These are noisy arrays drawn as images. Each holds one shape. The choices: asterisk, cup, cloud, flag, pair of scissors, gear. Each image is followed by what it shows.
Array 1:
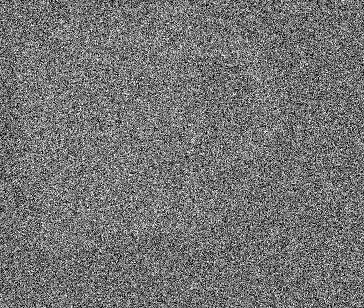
cup
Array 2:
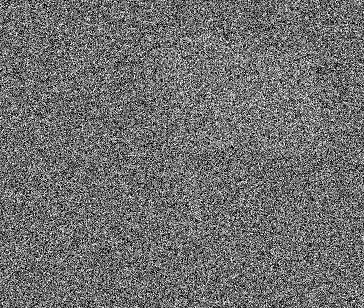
flag
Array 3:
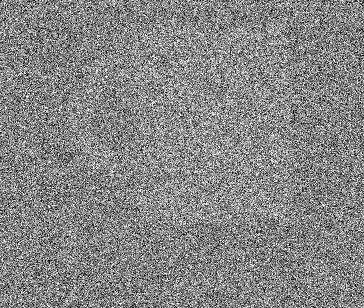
cup
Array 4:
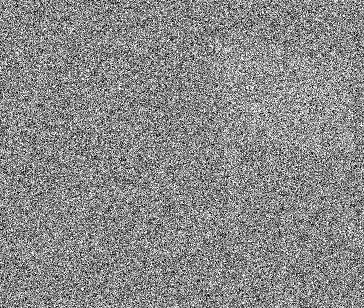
flag
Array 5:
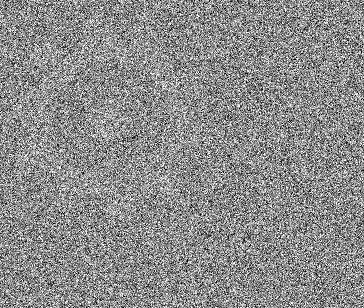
gear
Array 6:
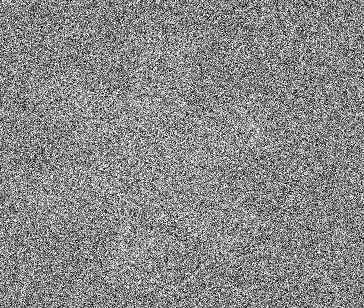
asterisk
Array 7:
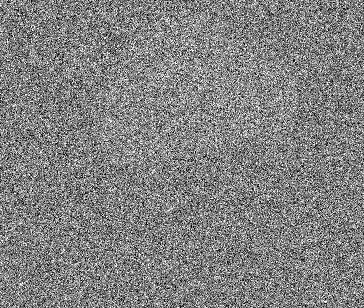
cloud
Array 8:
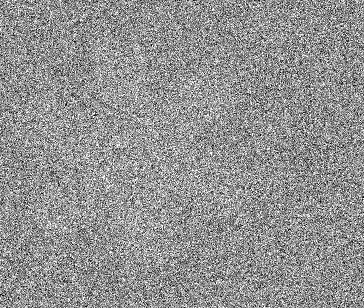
asterisk
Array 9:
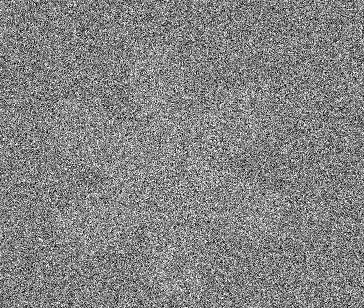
asterisk
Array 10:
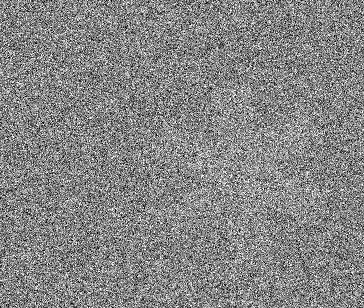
asterisk
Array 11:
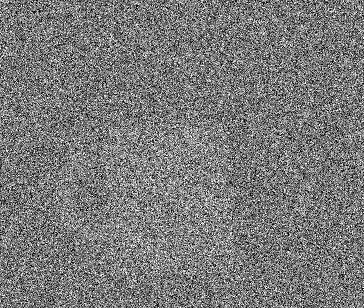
cup
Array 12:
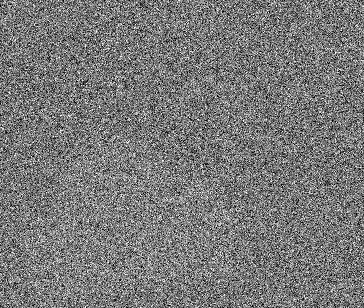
cloud
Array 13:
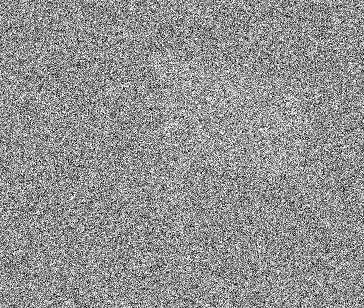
flag
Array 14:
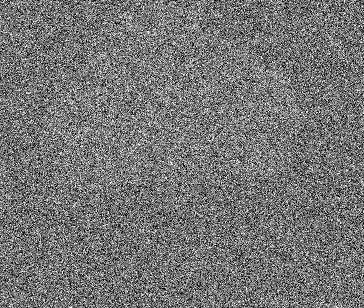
cloud
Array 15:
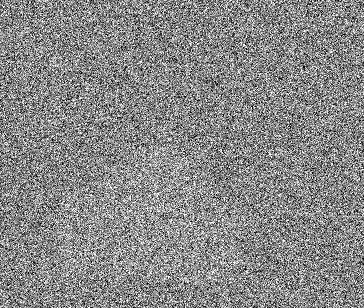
cloud
